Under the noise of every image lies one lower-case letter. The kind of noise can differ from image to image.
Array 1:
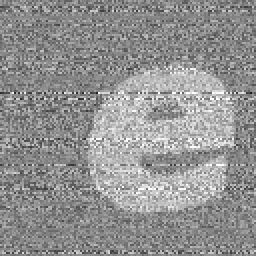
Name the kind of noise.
rows of uneven size
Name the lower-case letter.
e
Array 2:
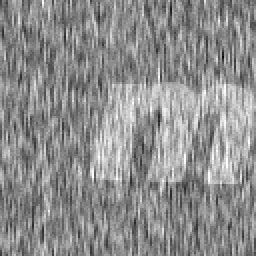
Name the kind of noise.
streaked along the columns
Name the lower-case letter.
m
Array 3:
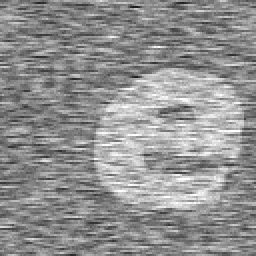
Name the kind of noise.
streaked along the rows
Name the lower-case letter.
e
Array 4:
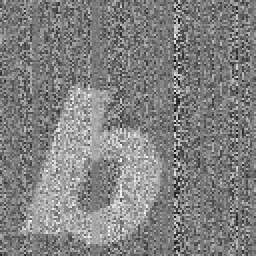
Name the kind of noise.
columns of uneven size
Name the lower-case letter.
b
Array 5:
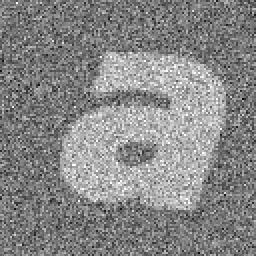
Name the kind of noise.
independent entries
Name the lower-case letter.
a
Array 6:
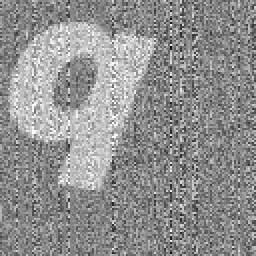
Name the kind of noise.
columns of uneven size
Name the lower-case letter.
q
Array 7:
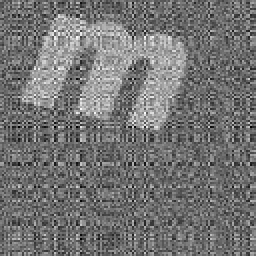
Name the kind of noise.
low rank plus noise
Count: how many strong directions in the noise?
one
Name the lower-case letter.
m
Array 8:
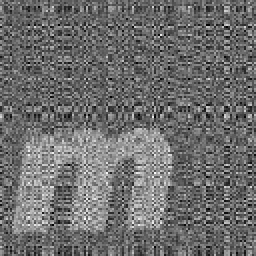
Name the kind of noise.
low rank plus noise
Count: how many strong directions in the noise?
one
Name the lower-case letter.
m
